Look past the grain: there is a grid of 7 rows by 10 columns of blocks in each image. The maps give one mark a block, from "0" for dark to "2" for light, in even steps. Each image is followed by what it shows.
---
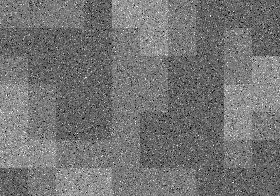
1 1 1 0 2 2 1 0 0 0
0 0 0 0 1 2 1 0 1 0
1 0 0 0 1 1 0 0 1 2
2 1 0 0 1 1 0 0 2 2
2 1 0 0 1 0 0 0 2 1
2 2 1 1 1 0 0 0 1 0
0 1 2 2 1 1 1 0 0 0
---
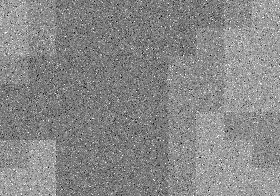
2 1 0 0 0 0 0 0 1 2
2 1 0 0 0 0 0 1 2 2
1 0 0 0 0 0 1 1 2 2
0 0 0 0 0 0 1 1 2 2
0 0 0 0 0 0 1 2 1 1
1 2 0 0 0 0 1 2 2 1
2 2 0 0 0 0 1 2 2 2
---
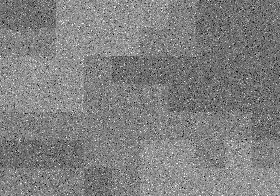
0 0 2 2 2 2 1 0 0 0
1 1 2 2 2 1 1 0 0 0
2 2 2 1 0 0 0 0 0 0
2 2 2 1 1 1 0 0 0 0
1 1 1 1 1 1 1 1 1 0
0 0 0 1 1 2 2 1 2 1
1 1 1 0 1 2 2 2 2 2
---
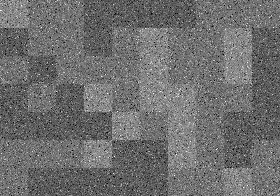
2 1 1 0 0 0 0 1 1 1
0 1 1 0 1 2 1 1 2 0
1 0 1 1 1 2 1 1 2 0
0 1 0 2 1 2 2 1 1 0
0 0 0 0 2 1 2 1 0 0
1 1 1 2 0 0 2 1 0 1
1 0 0 0 0 0 1 1 2 1
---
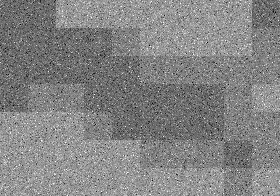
0 0 2 2 2 2 2 2 2 0
0 0 0 0 1 2 2 2 2 1
0 0 0 0 0 1 1 1 1 1
0 1 1 0 0 0 0 0 1 2
2 2 2 1 0 0 0 0 1 1
2 2 2 2 2 1 1 1 0 1
2 2 2 2 2 2 2 2 1 2
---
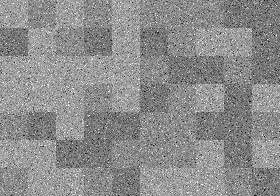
2 1 2 1 2 1 1 1 0 0
0 2 1 0 2 0 1 2 2 0
2 2 2 2 2 1 0 0 1 0
2 2 2 1 2 0 1 2 0 2
1 0 2 0 0 1 1 0 0 1
2 2 0 0 1 1 1 2 0 2
1 2 2 1 0 2 2 2 1 0
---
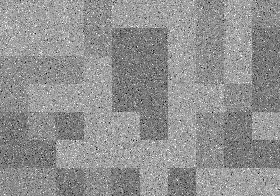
2 2 2 1 2 2 2 1 2 1
2 2 2 1 0 0 2 1 2 0
1 1 1 2 0 0 2 1 2 0
1 2 2 2 0 0 2 2 1 0
0 1 0 2 2 0 2 1 0 2
0 0 2 2 2 2 2 1 0 0
1 1 0 1 0 2 0 2 2 2
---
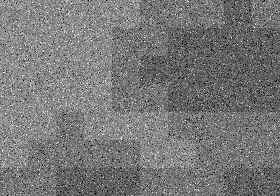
2 2 2 2 2 1 1 1 0 1
2 2 2 2 1 1 0 0 0 0
2 2 2 2 1 0 0 0 0 0
2 2 2 2 1 1 0 0 0 0
2 2 1 2 2 2 1 1 1 1
2 1 1 1 1 2 2 1 1 1
1 1 0 0 0 1 1 1 0 0
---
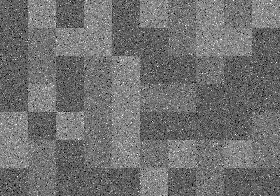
0 2 0 2 0 2 1 2 1 2
0 1 2 2 0 0 1 2 2 0
0 1 0 1 2 0 0 1 0 0
0 2 0 1 2 1 1 0 0 0
2 0 2 1 2 0 0 0 0 1
2 1 0 1 2 1 2 1 2 1
0 1 0 0 0 2 0 1 0 0
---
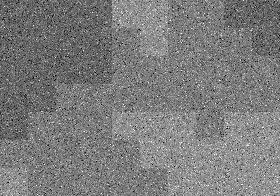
0 0 0 0 2 2 1 1 0 0
0 0 0 0 1 2 1 1 1 0
0 0 0 0 1 1 1 1 1 1
0 0 1 1 1 1 1 1 1 1
0 1 1 1 2 2 2 1 2 2
1 1 1 1 1 2 2 2 2 2
2 1 1 1 1 1 2 2 2 2
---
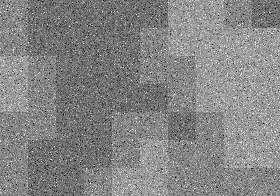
1 0 0 0 0 0 2 2 1 0
1 0 0 0 0 1 2 2 2 2
2 1 0 0 0 1 1 2 2 2
2 1 0 0 0 0 1 2 2 2
1 1 0 0 1 1 0 1 2 2
1 0 0 0 1 2 1 1 2 2
1 0 0 1 2 2 1 1 1 1
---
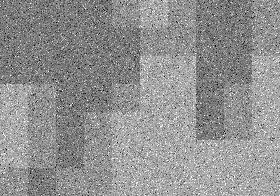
0 0 0 0 1 2 1 0 0 1
0 0 0 0 0 1 1 0 0 1
0 0 0 0 0 2 2 0 0 2
2 1 0 0 1 2 2 0 1 2
2 1 0 1 2 2 2 0 1 2
2 1 0 1 2 2 2 2 2 2
1 0 1 1 2 2 2 2 2 2
